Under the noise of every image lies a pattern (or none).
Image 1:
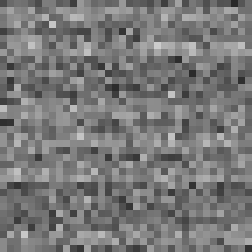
bands of rows
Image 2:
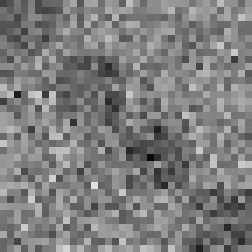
blocks along the diagonal
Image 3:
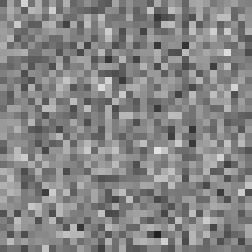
only noise
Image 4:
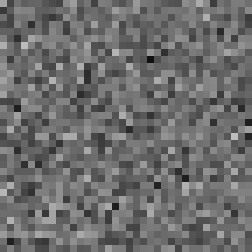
only noise
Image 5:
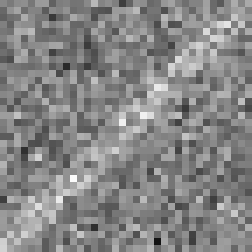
a diagonal band
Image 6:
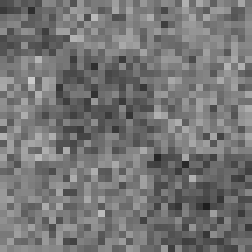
blocks along the diagonal
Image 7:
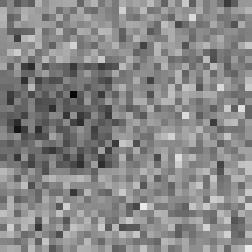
one block
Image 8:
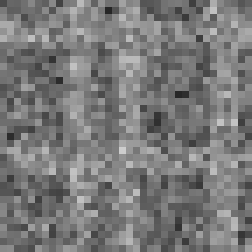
bands of rows crossing bands of columns
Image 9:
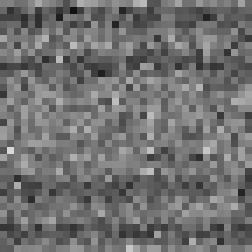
bands of rows
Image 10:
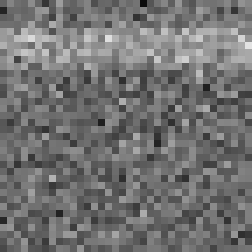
one band of rows
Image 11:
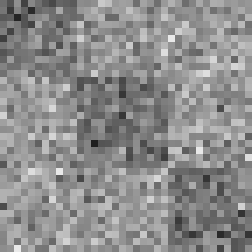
blocks along the diagonal
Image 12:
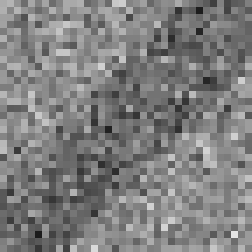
a diagonal band
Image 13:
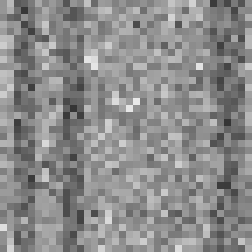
bands of columns
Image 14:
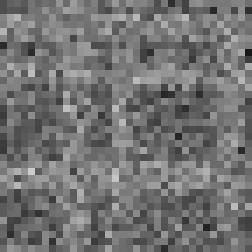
bands of rows crossing bands of columns
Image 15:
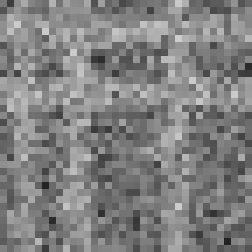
bands of rows crossing bands of columns
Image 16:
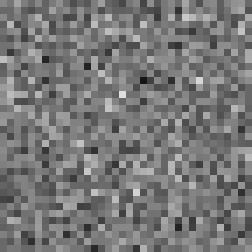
only noise
